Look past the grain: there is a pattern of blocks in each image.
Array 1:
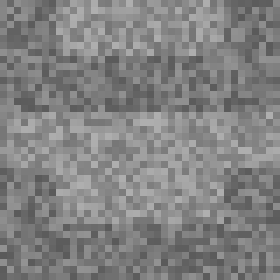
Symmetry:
left and right mirror each other
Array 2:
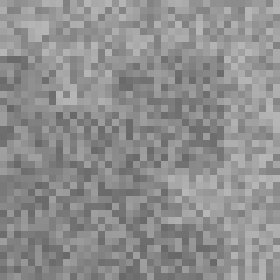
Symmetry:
mirrored about the diagonal from the bottom left
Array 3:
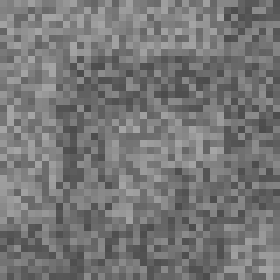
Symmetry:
mirrored about the diagonal from the top left
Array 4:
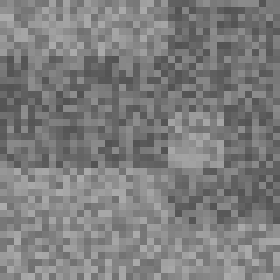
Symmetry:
no symmetry
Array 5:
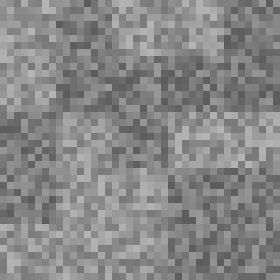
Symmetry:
no symmetry
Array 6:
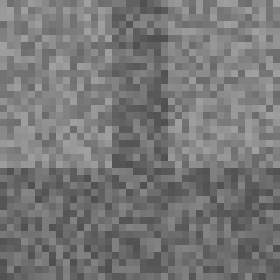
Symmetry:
left and right mirror each other
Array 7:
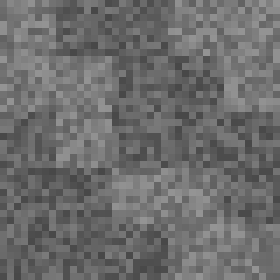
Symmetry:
mirrored about the diagonal from the bottom left
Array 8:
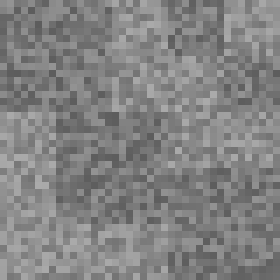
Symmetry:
mirrored about the diagonal from the bottom left
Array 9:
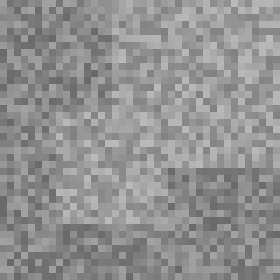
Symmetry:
mirrored about the diagonal from the bottom left
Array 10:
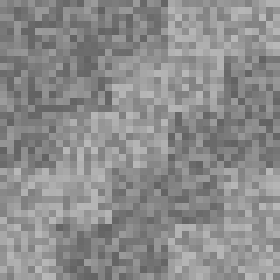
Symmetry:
mirrored about the diagonal from the top left
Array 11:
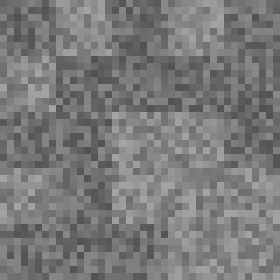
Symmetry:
mirrored about the diagonal from the top left
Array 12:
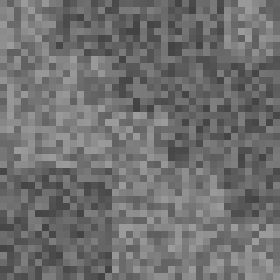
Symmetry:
mirrored about the diagonal from the bottom left
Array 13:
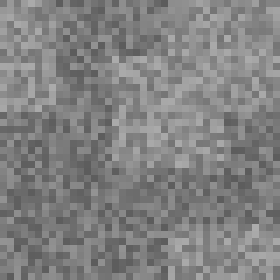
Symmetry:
mirrored about the diagonal from the bottom left
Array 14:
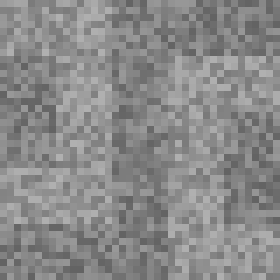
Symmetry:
the same after a half turn
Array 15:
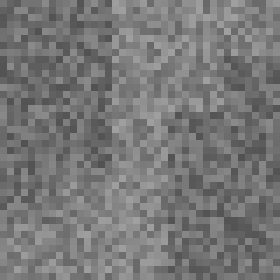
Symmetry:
the same after a half turn
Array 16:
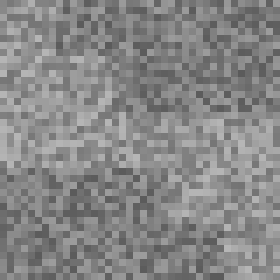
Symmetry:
the same after a half turn
